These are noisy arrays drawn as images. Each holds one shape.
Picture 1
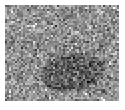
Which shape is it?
ellipse
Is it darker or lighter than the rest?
darker
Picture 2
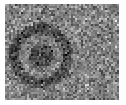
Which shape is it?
bullseye
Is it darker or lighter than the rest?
darker
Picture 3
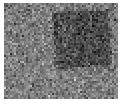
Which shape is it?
square
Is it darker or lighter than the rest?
darker
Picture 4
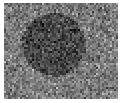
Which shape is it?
disc
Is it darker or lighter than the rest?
darker
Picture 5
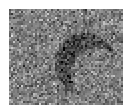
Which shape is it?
crescent
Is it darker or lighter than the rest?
darker
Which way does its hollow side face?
down and right
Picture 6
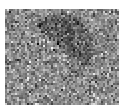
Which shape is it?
half disc
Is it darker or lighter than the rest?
darker
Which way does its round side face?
up and right
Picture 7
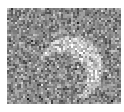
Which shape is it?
crescent
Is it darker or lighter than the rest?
lighter
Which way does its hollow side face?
down and left
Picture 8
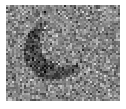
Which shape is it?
crescent
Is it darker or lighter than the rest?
darker
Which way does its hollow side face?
up and right
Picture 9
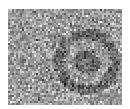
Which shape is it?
bullseye
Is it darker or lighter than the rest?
darker
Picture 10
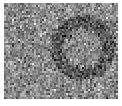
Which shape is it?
ring
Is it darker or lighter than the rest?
darker
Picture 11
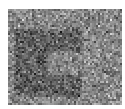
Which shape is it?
square with a notch
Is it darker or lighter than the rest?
darker
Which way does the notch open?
right
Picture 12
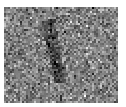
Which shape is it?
bar
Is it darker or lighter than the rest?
darker
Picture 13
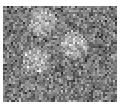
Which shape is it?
three dots
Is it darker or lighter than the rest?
lighter
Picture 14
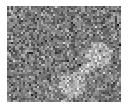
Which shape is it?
dumbbell
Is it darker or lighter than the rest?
lighter
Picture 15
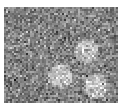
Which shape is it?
three dots
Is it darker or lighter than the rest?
lighter
